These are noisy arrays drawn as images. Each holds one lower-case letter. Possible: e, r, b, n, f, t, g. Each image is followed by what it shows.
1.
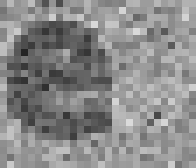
e
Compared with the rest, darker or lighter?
darker
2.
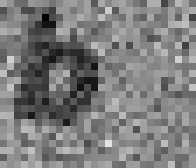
b
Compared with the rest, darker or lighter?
darker
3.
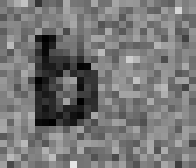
b
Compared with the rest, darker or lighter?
darker
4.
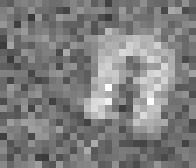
n
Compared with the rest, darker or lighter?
lighter
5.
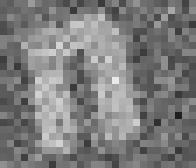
n
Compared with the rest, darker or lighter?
lighter
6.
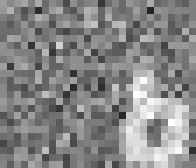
b
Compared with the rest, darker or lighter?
lighter
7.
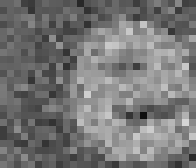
e
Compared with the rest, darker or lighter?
lighter
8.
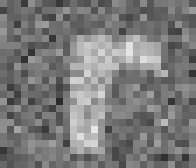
r
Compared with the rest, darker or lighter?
lighter
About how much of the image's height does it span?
two thirds
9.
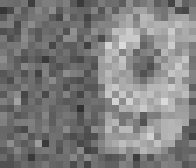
g
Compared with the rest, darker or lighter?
lighter
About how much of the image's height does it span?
nearly all
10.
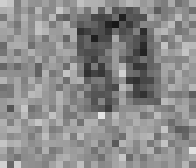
n
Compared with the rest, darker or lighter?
darker
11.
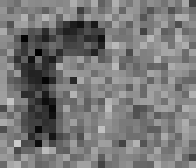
r
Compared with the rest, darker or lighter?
darker
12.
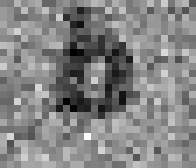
b
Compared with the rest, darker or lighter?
darker
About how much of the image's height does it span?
two thirds
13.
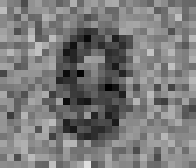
g
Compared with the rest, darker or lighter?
darker
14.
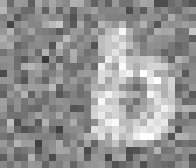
b
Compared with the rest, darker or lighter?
lighter
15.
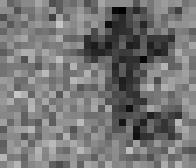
t
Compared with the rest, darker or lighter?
darker
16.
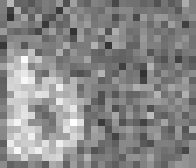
b
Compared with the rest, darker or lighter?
lighter
